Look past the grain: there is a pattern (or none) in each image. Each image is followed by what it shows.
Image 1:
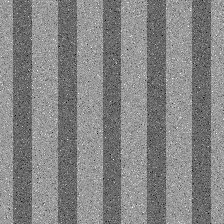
vertical stripes
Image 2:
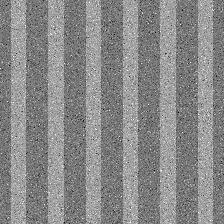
vertical stripes
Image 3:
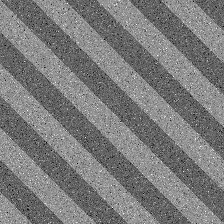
diagonal stripes
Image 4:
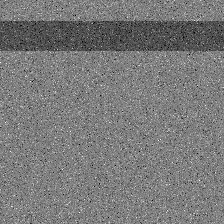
one horizontal stripe
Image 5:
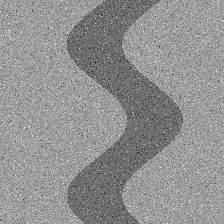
a wavy band
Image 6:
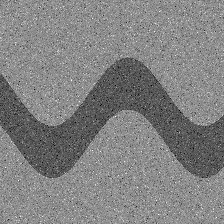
a wavy band
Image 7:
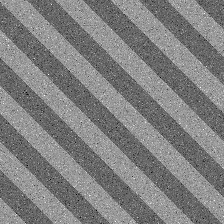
diagonal stripes
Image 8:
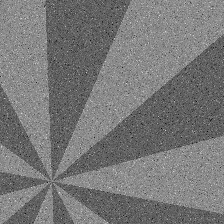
spokes from one point
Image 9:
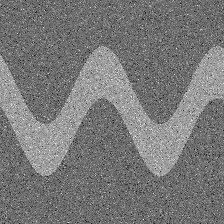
a wavy band
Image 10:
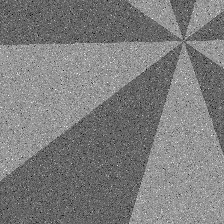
spokes from one point
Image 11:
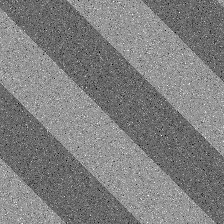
diagonal stripes
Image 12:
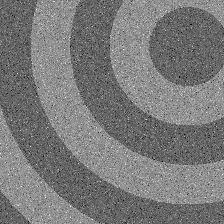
rings round one point
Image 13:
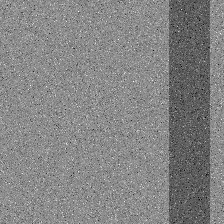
one vertical stripe
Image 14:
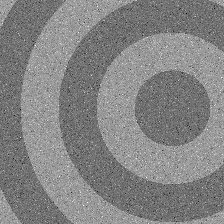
rings round one point
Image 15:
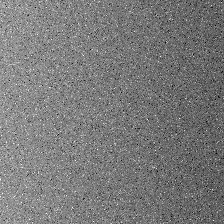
a smooth slope
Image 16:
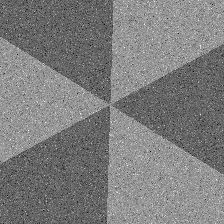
spokes from one point
